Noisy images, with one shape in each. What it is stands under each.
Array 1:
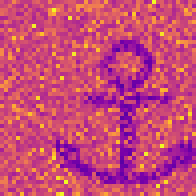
anchor
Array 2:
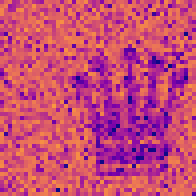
chess queen
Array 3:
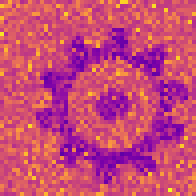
gear
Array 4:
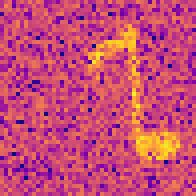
musical note
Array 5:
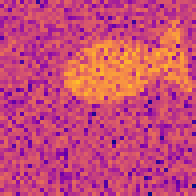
fish
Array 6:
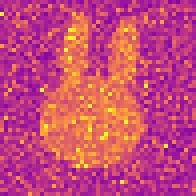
rabbit's head
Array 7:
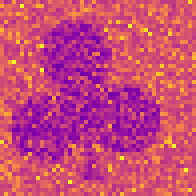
club
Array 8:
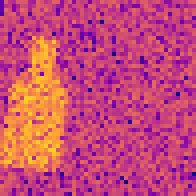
bottle
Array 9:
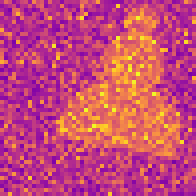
chess pawn
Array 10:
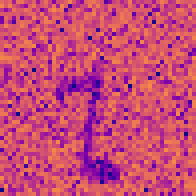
musical note
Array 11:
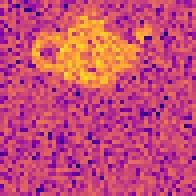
teapot
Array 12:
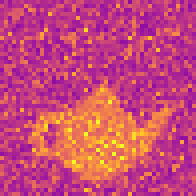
teapot
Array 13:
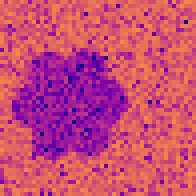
flower
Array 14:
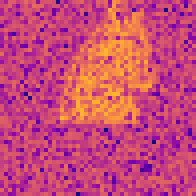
chess knight
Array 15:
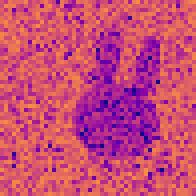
rabbit's head
